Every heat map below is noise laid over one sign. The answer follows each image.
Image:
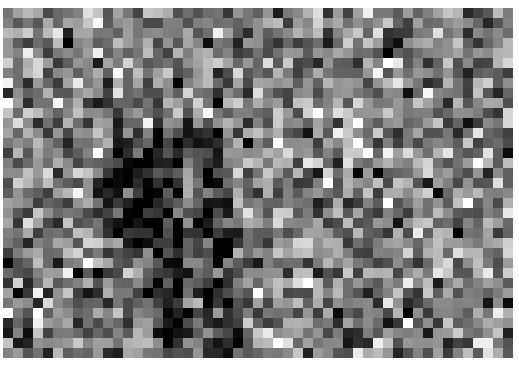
pilcrow
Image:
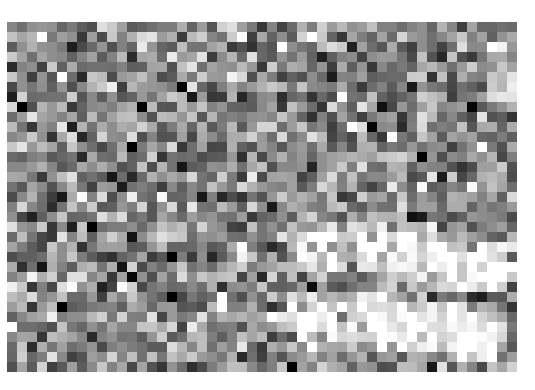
equals sign
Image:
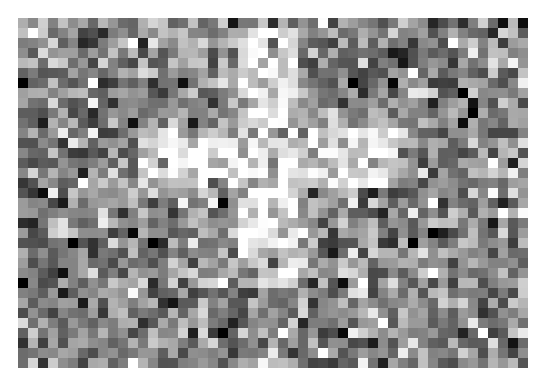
plus sign
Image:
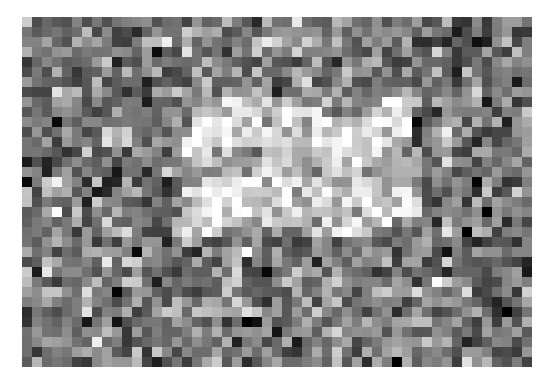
approximately sign
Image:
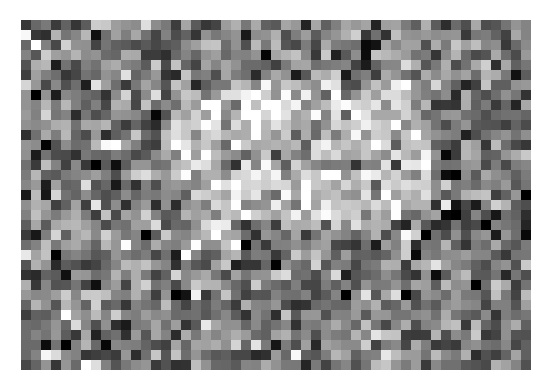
approximately sign
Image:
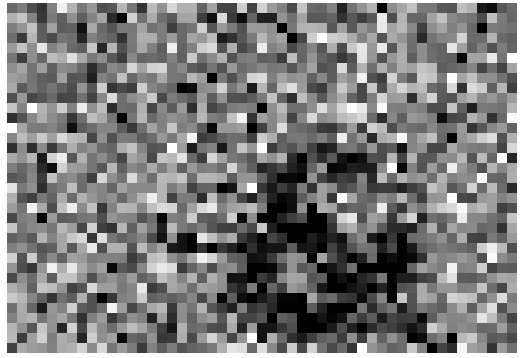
ampersand
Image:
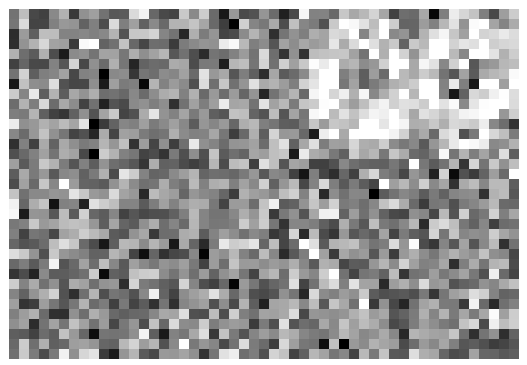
infinity sign
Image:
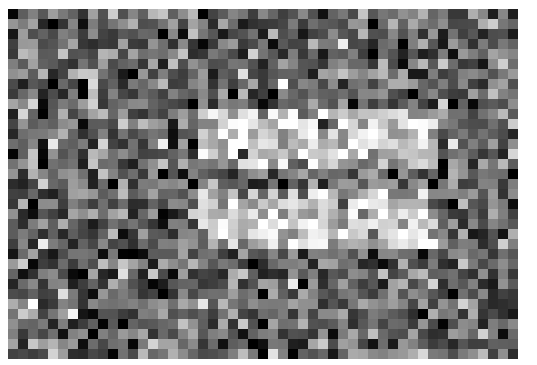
equals sign
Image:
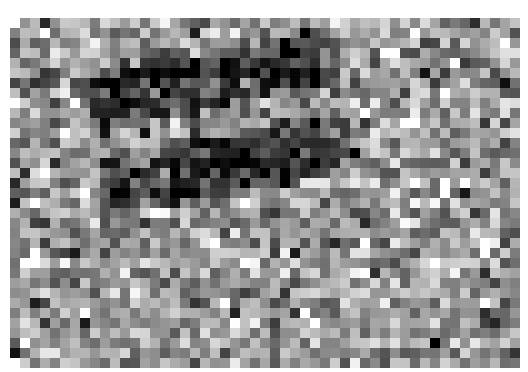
equals sign
